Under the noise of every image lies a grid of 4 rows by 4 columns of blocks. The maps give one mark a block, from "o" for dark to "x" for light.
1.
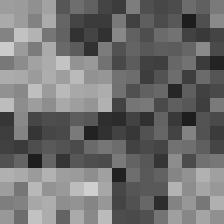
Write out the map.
x o o o
x x o o
o o o o
x x o x
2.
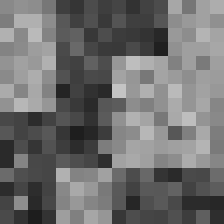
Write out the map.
x o o x
x o x x
o o x x
o x o o
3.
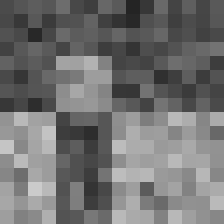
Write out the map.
o o o o
o x o o
x o x x
x o x x
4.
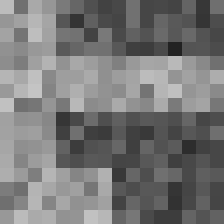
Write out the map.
x o o o
x x x x
x o o o
x x o o
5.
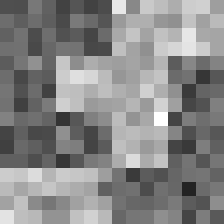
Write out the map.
o o x x
o x x o
o o x o
x x o o
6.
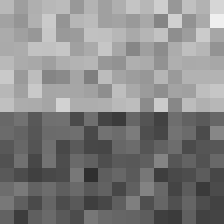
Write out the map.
x x x x
x x x x
o o o o
o o o o
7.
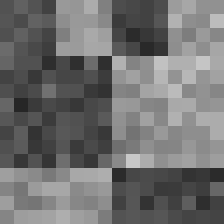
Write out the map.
o x o x
o o x x
o o x x
x x o o
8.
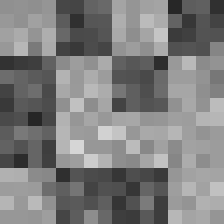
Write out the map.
x o x o
o x o x
o x x x
x o o x
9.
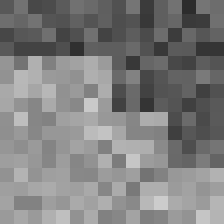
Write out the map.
o o o o
x x o o
x x x o
x x x x
